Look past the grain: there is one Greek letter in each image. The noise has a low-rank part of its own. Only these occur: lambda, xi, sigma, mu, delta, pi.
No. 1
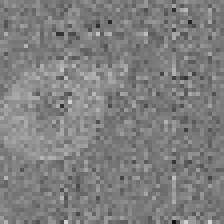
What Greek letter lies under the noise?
sigma
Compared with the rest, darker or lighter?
lighter
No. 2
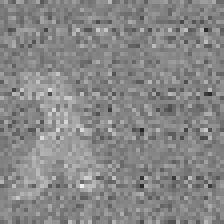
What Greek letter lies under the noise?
lambda
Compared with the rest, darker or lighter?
lighter
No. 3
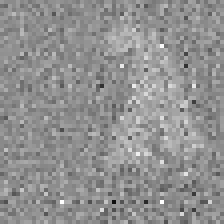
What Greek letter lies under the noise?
lambda
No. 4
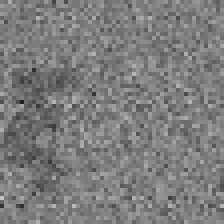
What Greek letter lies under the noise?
xi
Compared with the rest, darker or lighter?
darker
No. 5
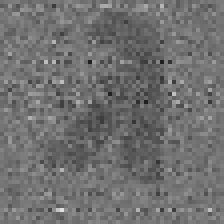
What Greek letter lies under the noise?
lambda
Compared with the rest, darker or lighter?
darker
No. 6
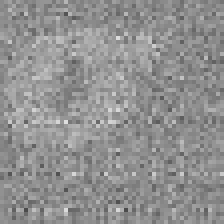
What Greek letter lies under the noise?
sigma
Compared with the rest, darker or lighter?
lighter
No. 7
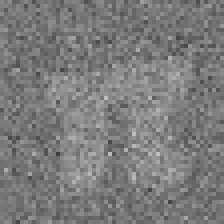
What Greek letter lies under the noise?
pi
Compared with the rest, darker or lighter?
lighter
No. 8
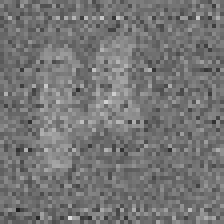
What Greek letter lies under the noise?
mu
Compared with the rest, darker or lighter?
lighter
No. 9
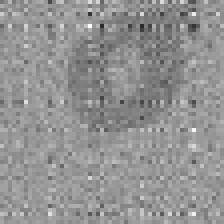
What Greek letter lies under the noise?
sigma
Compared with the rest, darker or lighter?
darker
